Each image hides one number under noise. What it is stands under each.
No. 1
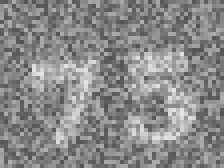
75
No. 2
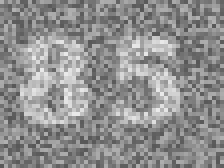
85
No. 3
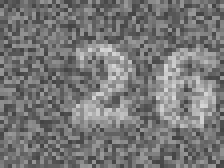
26
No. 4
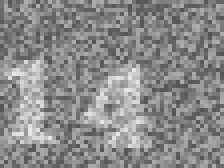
14
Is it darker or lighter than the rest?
lighter
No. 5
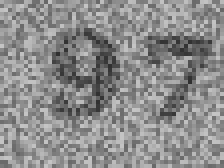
97
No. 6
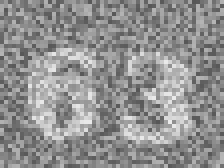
63
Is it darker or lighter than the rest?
lighter
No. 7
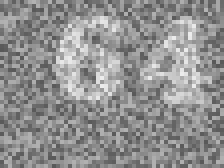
64
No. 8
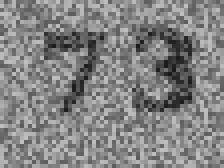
73
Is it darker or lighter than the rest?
darker
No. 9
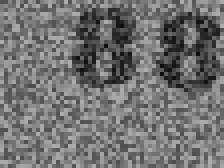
88
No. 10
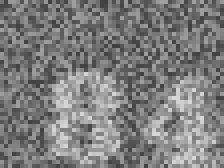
84
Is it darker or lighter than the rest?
lighter
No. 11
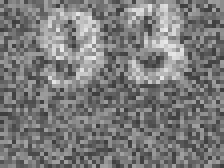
93
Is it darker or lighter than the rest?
lighter
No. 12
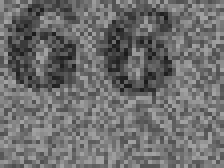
66
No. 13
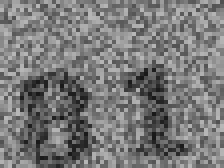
81
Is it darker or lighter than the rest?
darker
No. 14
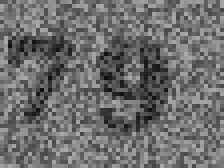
79
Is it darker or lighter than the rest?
darker
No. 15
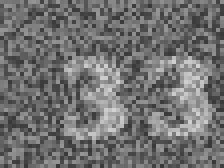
33
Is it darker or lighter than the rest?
lighter
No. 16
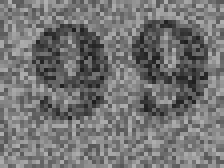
99
